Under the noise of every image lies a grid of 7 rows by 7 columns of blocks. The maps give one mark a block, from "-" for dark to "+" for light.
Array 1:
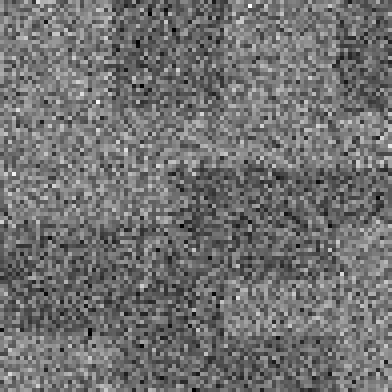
++--++-
++--++-
+++++++
+++----
------+
----+++
++----+
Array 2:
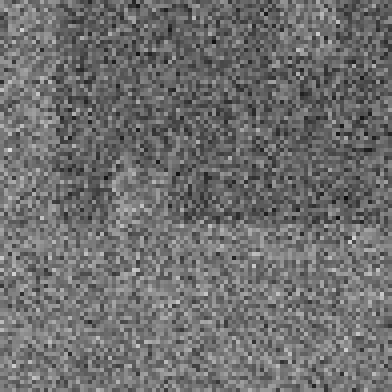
+----+-
+------
+------
+-+----
+++++++
+++++++
+++++++
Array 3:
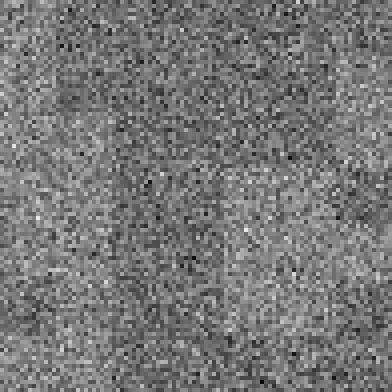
+------
+-----+
++----+
++--++-
++--+++
-+--++-
++-----
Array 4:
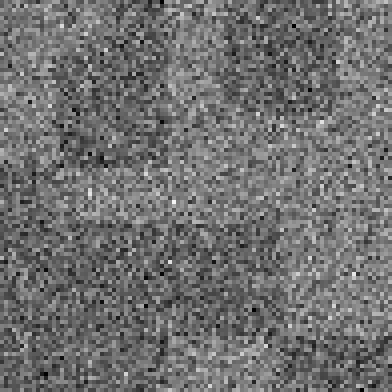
++-+--+
+--+--+
+--++++
-++++++
-----++
-----++
---++--
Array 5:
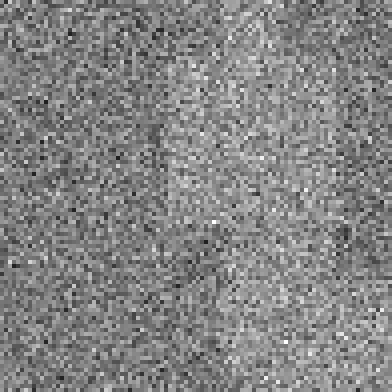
----+--
---+++-
---+++-
---+++-
----++-
----+++
----+++
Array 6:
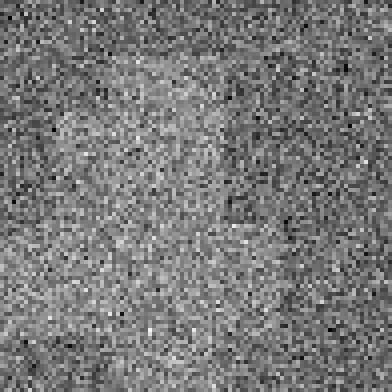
-------
--++---
-+++---
-+++---
+++++--
+++++--
--++---
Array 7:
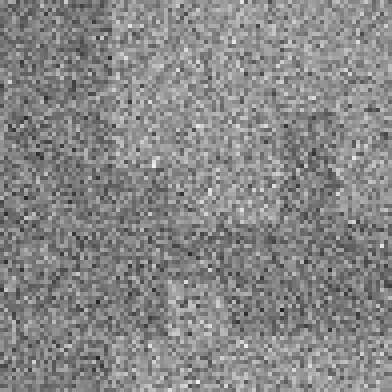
--+++++
--+++++
--+++-+
---++-+
-------
---+---
--+++++
